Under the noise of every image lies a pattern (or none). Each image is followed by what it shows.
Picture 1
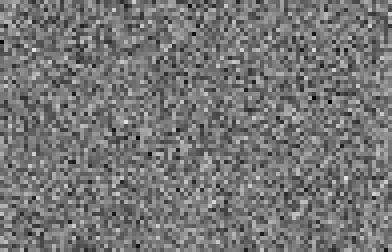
only noise
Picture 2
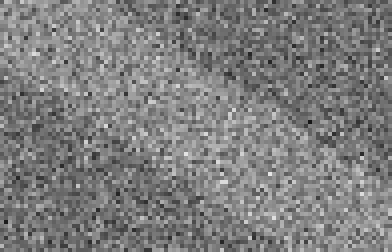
a diagonal band
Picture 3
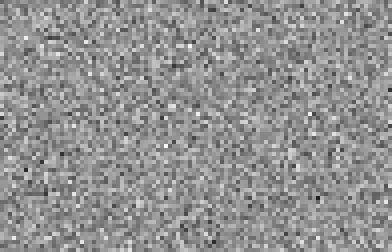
only noise
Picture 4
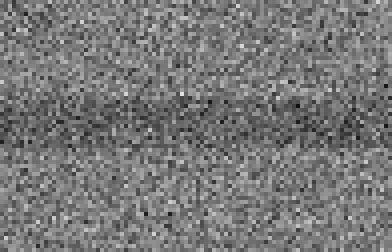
one band of rows
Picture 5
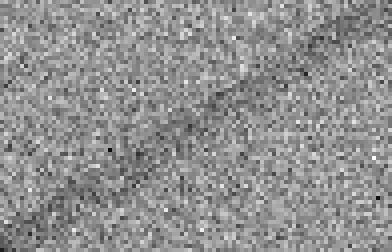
a diagonal band
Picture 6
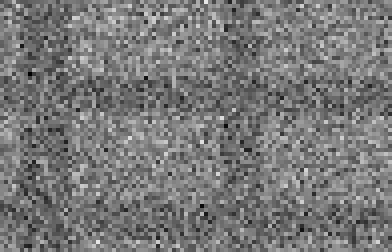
bands of rows crossing bands of columns
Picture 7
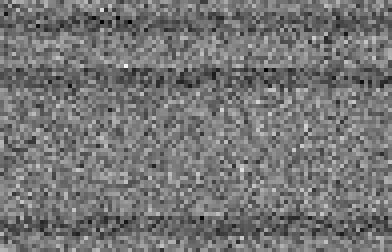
bands of rows
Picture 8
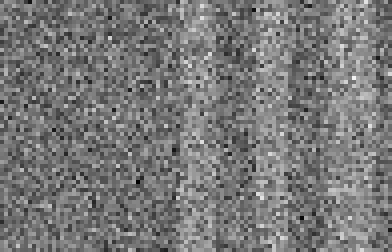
bands of columns
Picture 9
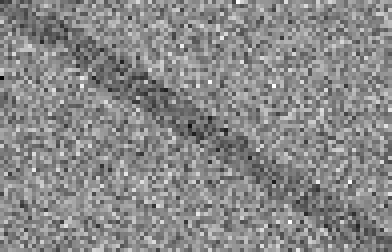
a diagonal band
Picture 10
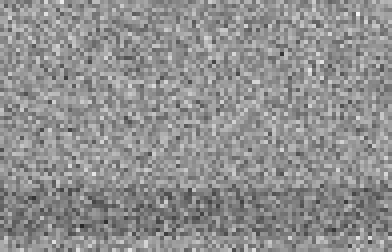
one band of rows
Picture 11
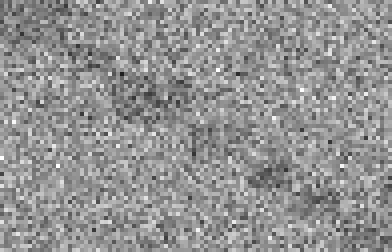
blocks along the diagonal
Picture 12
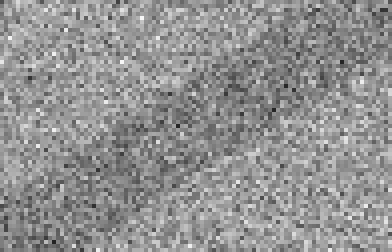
a diagonal band
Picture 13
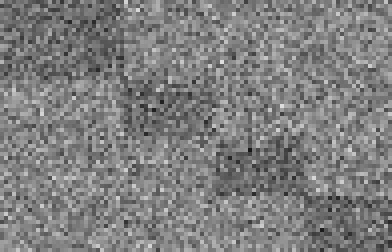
blocks along the diagonal
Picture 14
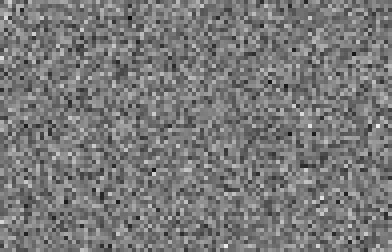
only noise
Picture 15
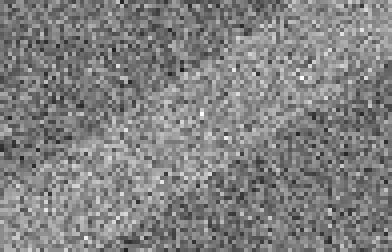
a diagonal band
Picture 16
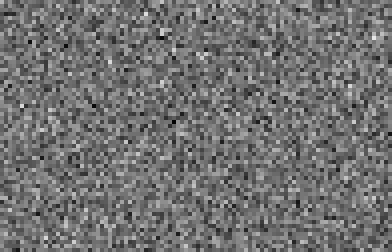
only noise
